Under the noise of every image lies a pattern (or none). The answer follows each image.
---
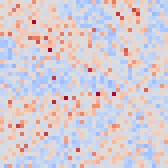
spokes from one point
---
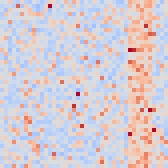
one vertical stripe
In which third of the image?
right
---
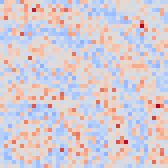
rings round one point
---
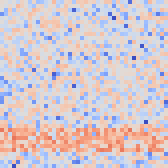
one horizontal stripe
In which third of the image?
bottom
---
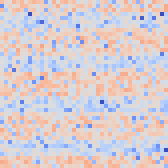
horizontal stripes
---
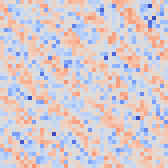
diagonal stripes
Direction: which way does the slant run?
top left to bottom right
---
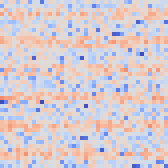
horizontal stripes
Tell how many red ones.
6
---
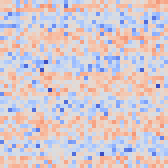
horizontal stripes
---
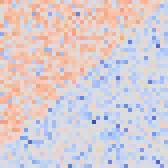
a sharp edge
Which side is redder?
top left
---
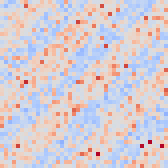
diagonal stripes
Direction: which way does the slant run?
bottom left to top right
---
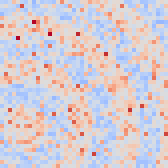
rings round one point
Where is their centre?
bottom left
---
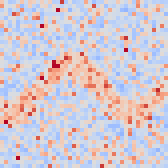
a wavy band
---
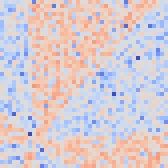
spokes from one point
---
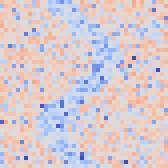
a wavy band
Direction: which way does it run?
top to bottom
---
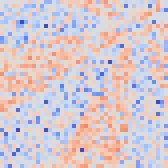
spokes from one point
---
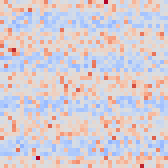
horizontal stripes
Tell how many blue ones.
4
